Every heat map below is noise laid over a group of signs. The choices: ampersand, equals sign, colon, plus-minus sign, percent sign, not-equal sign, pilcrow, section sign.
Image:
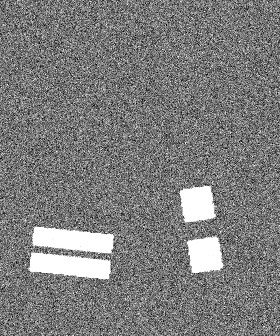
bottom left: equals sign; bottom right: colon
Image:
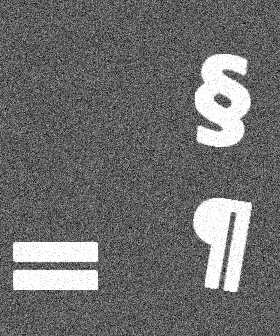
top right: section sign; bottom left: equals sign; bottom right: pilcrow
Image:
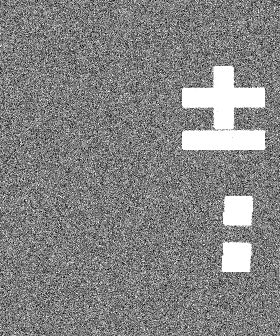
top right: plus-minus sign; bottom right: colon
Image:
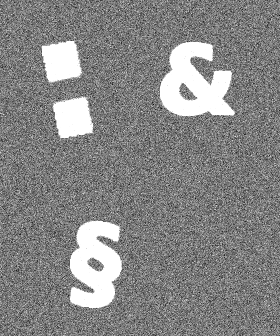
top left: colon; top right: ampersand; bottom left: section sign
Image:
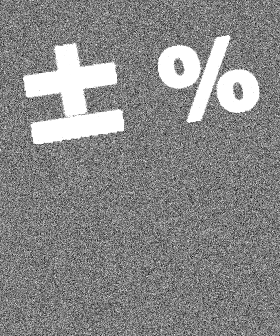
top left: plus-minus sign; top right: percent sign
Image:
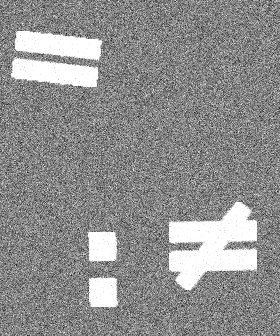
top left: equals sign; bottom left: colon; bottom right: not-equal sign
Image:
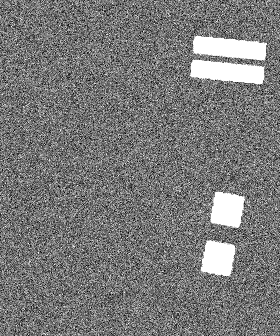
top right: equals sign; bottom right: colon
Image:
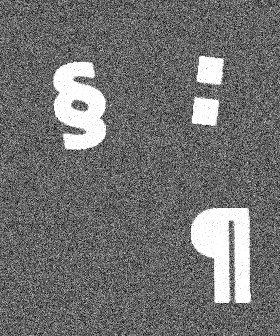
top left: section sign; top right: colon; bottom right: pilcrow
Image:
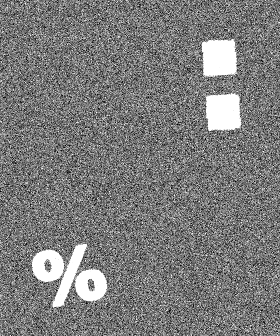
top right: colon; bottom left: percent sign
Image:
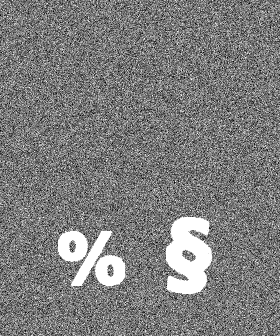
bottom left: percent sign; bottom right: section sign
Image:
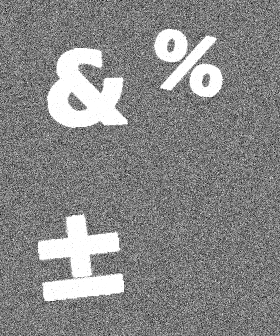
top left: ampersand; top right: percent sign; bottom left: plus-minus sign
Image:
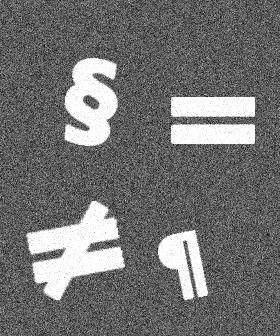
top left: section sign; top right: equals sign; bottom left: not-equal sign; bottom right: pilcrow
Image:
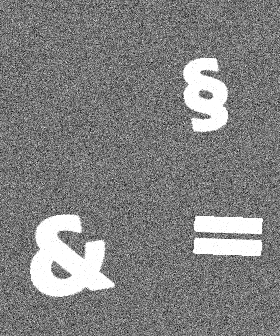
top right: section sign; bottom left: ampersand; bottom right: equals sign
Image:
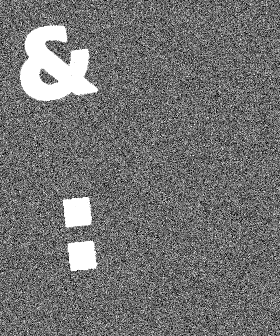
top left: ampersand; bottom left: colon
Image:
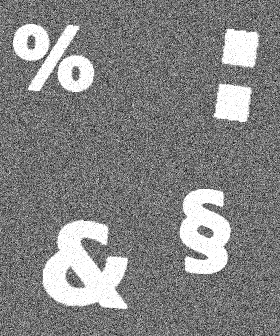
top left: percent sign; top right: colon; bottom left: ampersand; bottom right: section sign
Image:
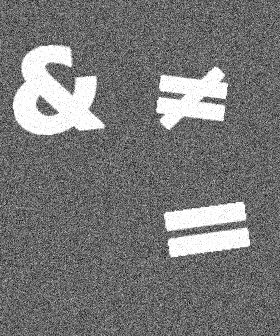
top left: ampersand; top right: not-equal sign; bottom right: equals sign
